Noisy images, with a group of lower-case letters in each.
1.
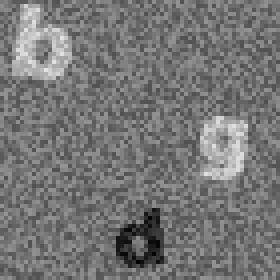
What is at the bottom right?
nothing
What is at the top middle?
nothing
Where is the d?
bottom middle
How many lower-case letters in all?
3
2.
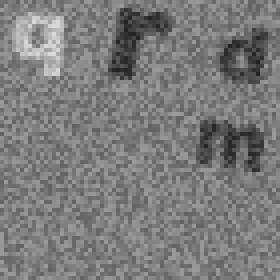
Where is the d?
top right
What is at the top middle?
r
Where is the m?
middle right
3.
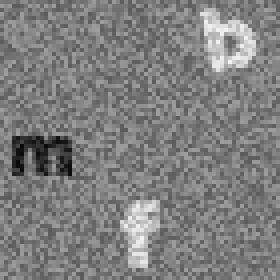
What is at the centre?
nothing
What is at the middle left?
m
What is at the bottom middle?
f
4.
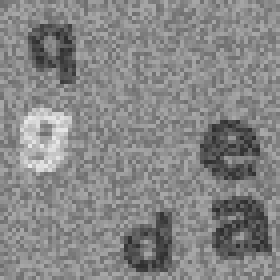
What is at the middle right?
e
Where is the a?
bottom right
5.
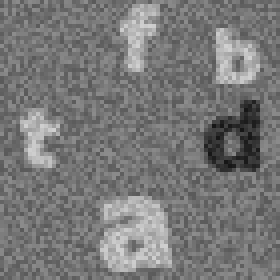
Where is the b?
top right
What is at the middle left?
t
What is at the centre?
nothing
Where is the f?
top middle
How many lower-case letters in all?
5
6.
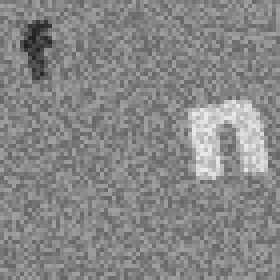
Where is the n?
middle right
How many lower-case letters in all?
2
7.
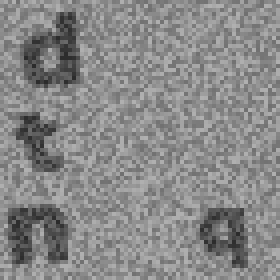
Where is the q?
bottom right
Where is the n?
bottom left
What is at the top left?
d
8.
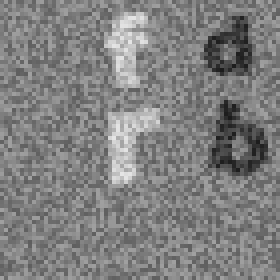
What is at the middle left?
nothing
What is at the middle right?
b
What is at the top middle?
f
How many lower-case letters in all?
4
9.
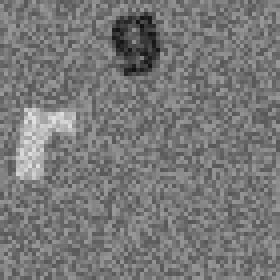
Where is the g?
top middle
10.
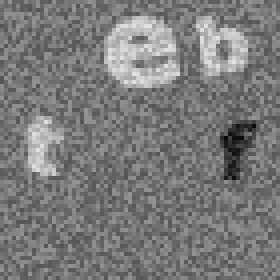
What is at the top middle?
e
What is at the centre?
nothing
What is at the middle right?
f
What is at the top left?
nothing
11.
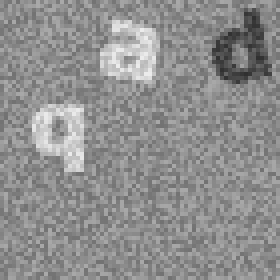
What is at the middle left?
q
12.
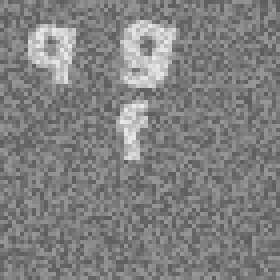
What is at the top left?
q
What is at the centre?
f
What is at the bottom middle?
nothing
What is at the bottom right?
nothing
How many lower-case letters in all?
3
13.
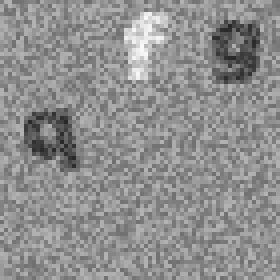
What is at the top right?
g
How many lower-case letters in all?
3
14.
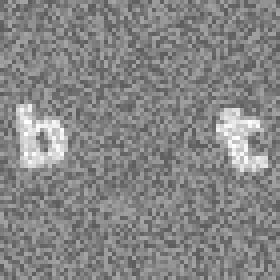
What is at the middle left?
b
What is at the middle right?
t
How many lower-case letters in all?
2
